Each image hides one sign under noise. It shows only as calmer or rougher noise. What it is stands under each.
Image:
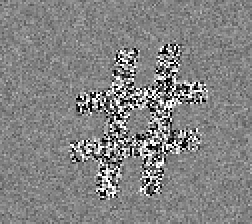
hash sign
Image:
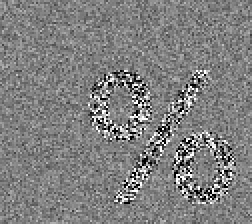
percent sign
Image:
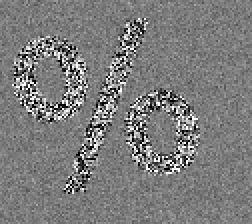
percent sign
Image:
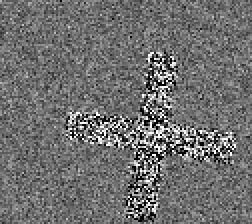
plus sign
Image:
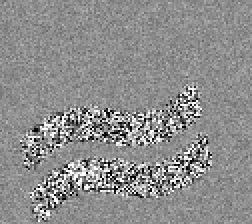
approximately sign
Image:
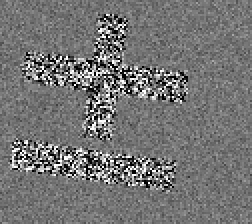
plus-minus sign
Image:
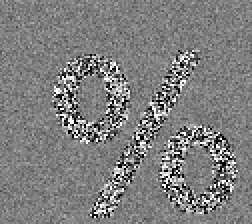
percent sign
